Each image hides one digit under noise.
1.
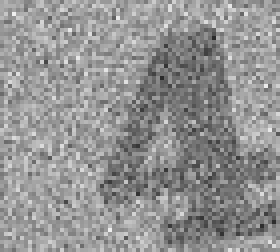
4
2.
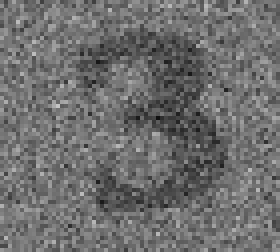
3
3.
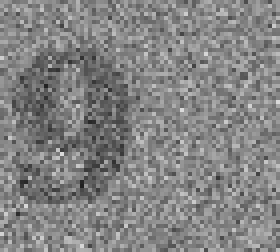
9
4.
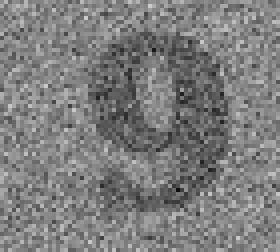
9
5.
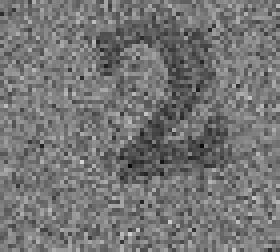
2
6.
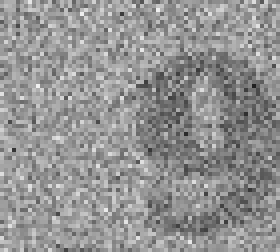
9
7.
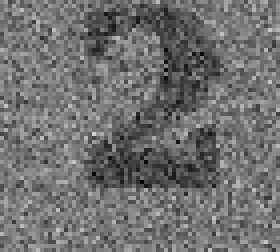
2
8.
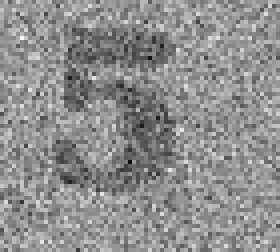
5
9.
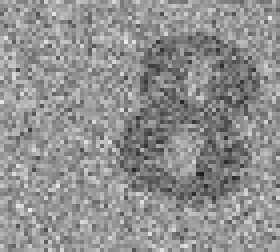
8
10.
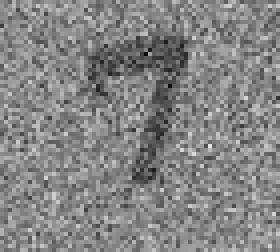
7
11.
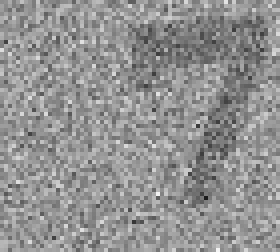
7
